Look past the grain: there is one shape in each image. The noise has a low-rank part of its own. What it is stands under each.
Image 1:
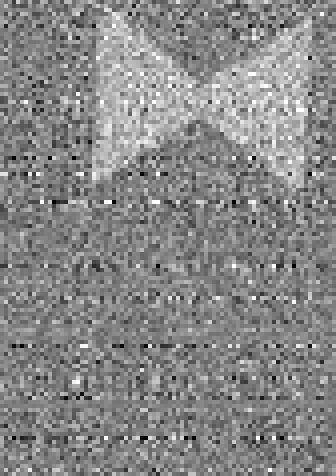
bow tie
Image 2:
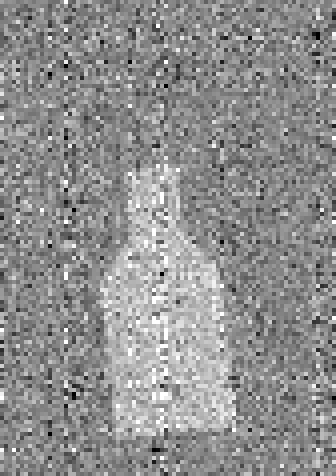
bottle
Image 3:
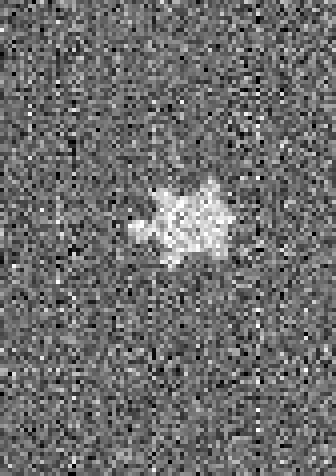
turtle
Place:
centre
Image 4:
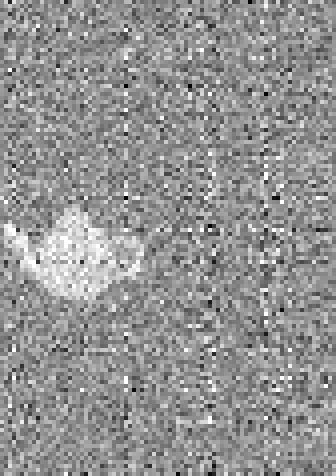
teapot
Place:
middle left
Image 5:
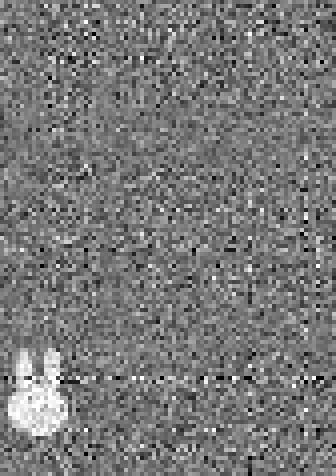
rabbit's head
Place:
bottom left
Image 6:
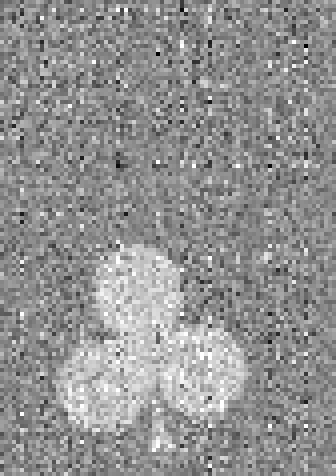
club
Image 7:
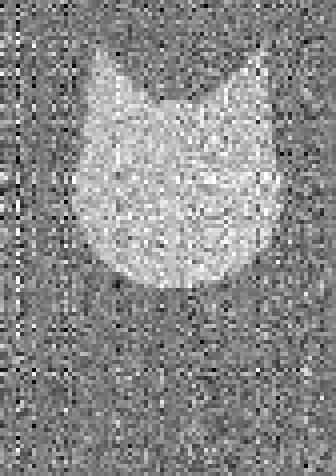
cat's head
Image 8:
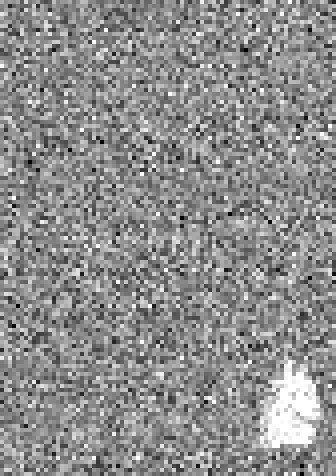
chess knight
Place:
bottom right
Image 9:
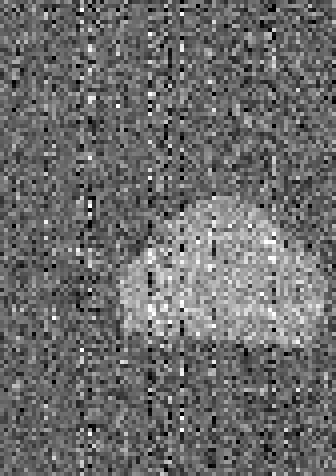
cloud
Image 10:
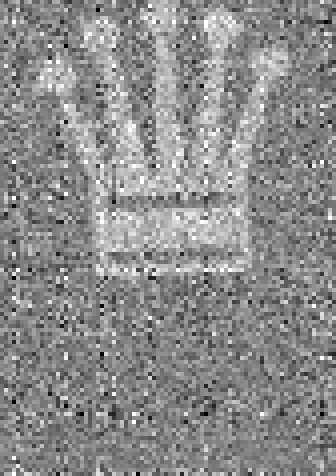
chess queen
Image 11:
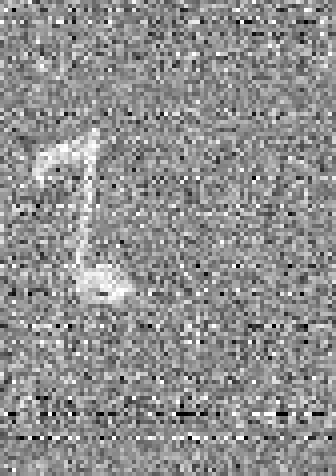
musical note
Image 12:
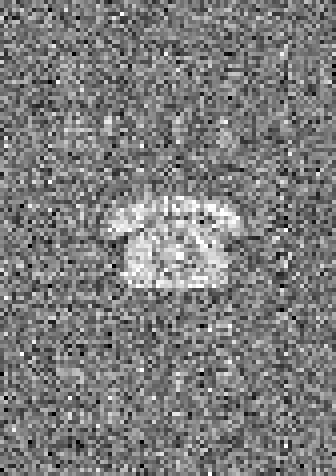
telephone
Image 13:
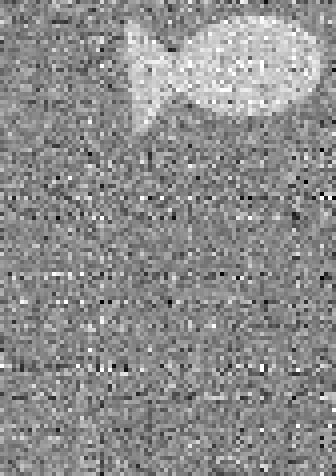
fish
